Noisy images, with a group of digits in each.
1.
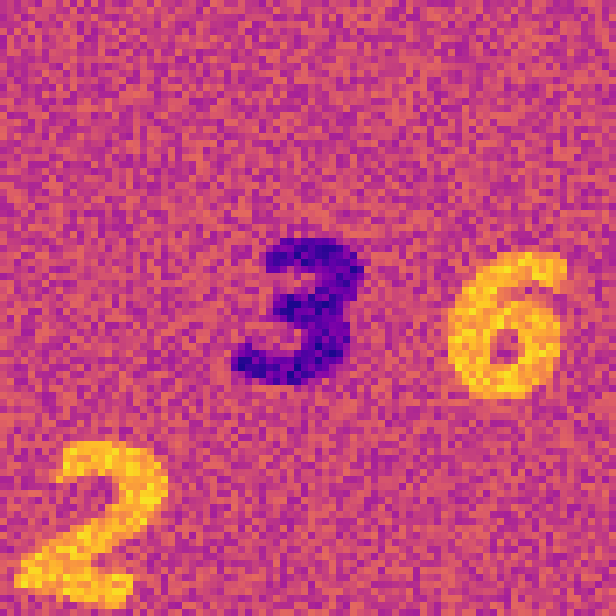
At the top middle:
nothing
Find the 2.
bottom left
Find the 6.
middle right
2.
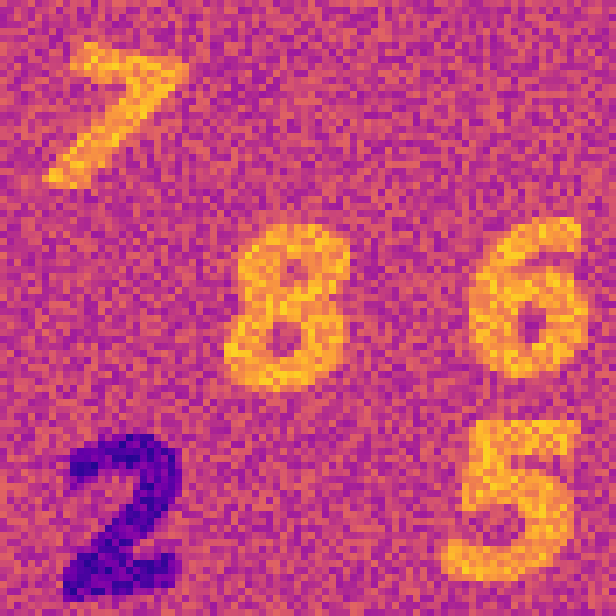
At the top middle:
nothing
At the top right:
nothing
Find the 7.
top left
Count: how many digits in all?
5
